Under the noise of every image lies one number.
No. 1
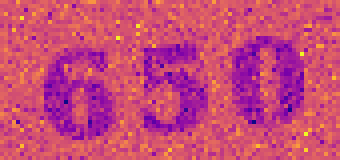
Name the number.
650
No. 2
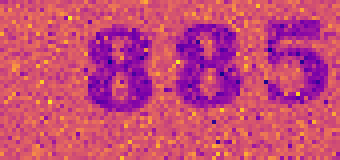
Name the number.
885
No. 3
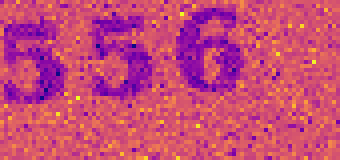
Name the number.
556
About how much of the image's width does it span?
two thirds
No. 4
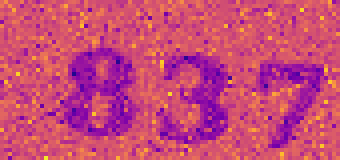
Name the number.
837
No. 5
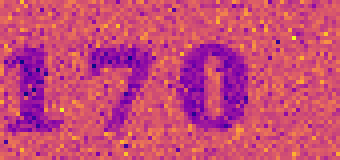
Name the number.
170
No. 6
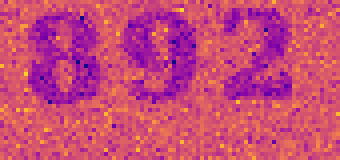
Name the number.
892
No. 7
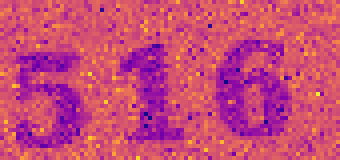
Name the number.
516
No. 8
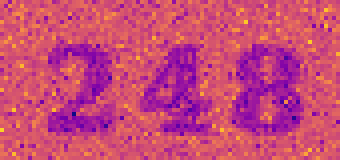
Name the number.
248
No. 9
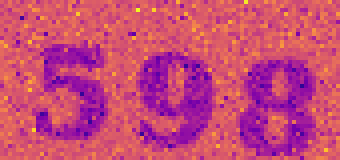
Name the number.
598
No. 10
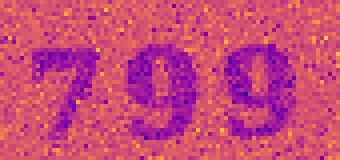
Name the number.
799
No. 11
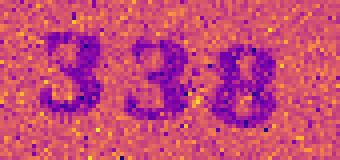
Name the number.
338
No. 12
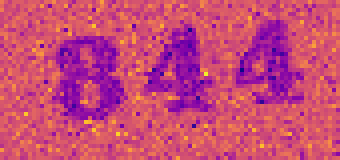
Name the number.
844
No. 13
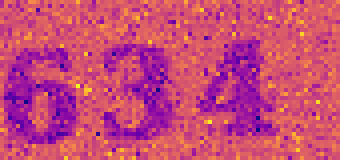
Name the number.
634
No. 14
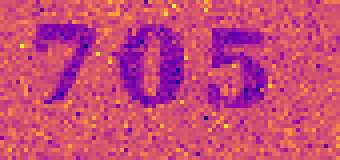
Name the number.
705
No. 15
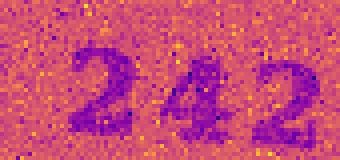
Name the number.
242
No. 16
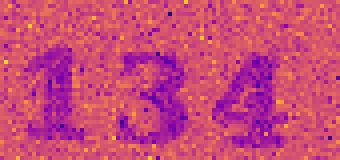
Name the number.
134
